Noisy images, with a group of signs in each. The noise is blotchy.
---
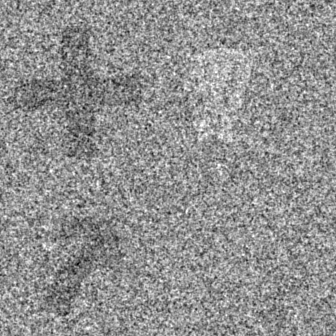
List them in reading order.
top left: dark plus sign; top right: light pilcrow; bottom left: dark question mark
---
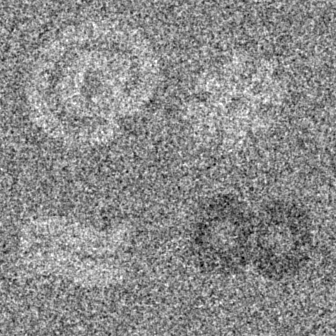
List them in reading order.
top left: light at sign; top right: light hash sign; bottom left: light approximately sign; bottom right: dark infinity sign
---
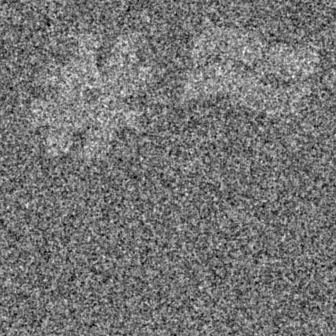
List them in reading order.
top left: light hash sign; top right: light approximately sign
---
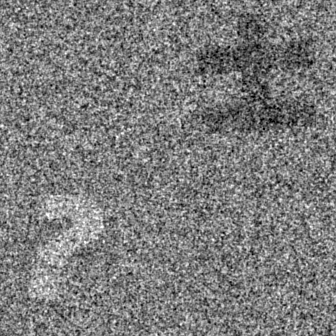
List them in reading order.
top right: dark plus-minus sign; bottom left: light question mark
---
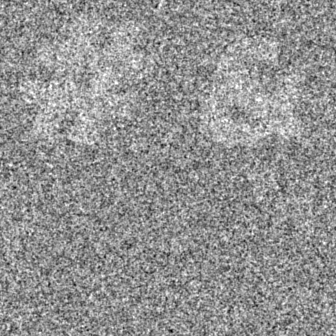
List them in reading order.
top left: light hash sign; top right: light ampersand
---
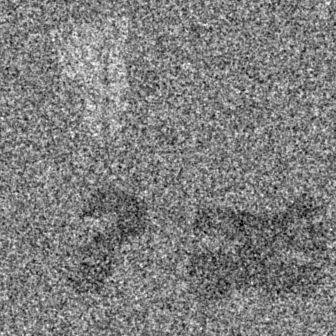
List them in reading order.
top left: light pilcrow; bottom left: dark question mark; bottom right: dark not-equal sign
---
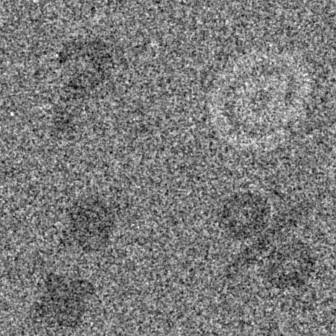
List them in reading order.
top left: dark question mark; top right: light at sign; bottom left: dark colon; bottom right: dark percent sign
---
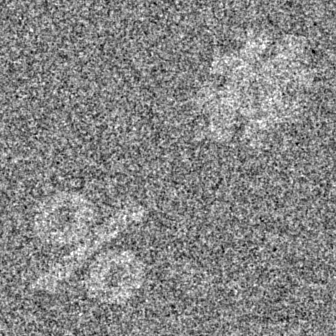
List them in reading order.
top right: light hash sign; bottom left: light percent sign
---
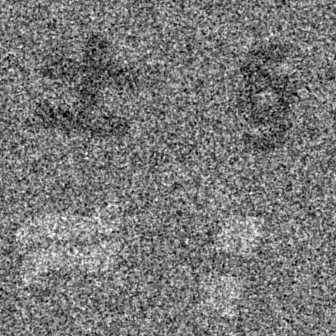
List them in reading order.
top left: dark plus-minus sign; top right: dark section sign; bottom left: light approximately sign; bottom right: light colon
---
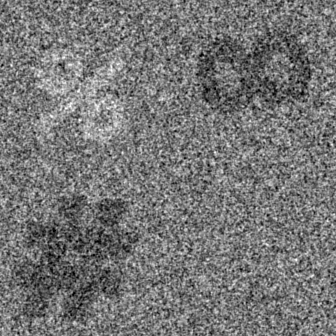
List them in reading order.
top left: light percent sign; top right: dark infinity sign; bottom left: dark hash sign
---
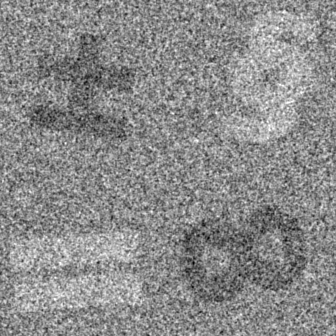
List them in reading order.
top left: dark plus-minus sign; top right: light section sign; bottom left: light equals sign; bottom right: dark infinity sign
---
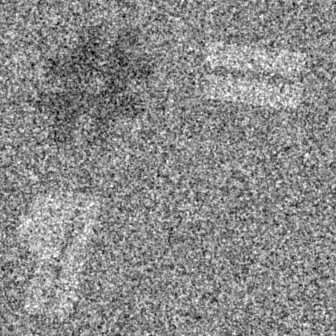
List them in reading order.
top left: dark hash sign; top right: light equals sign; bottom left: light pilcrow
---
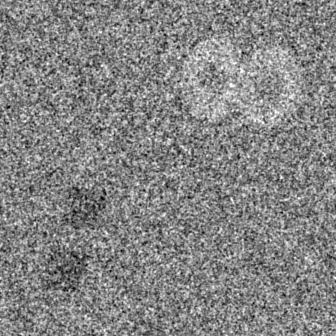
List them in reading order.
top right: light infinity sign; bottom left: dark colon
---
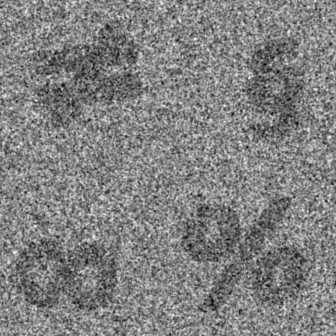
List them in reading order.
top left: dark not-equal sign; top right: dark section sign; bottom left: dark infinity sign; bottom right: dark percent sign
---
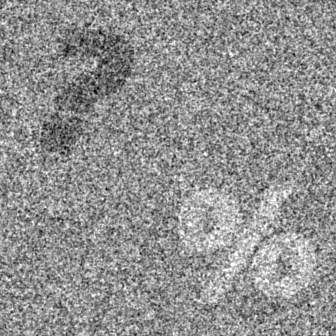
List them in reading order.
top left: dark question mark; bottom right: light percent sign
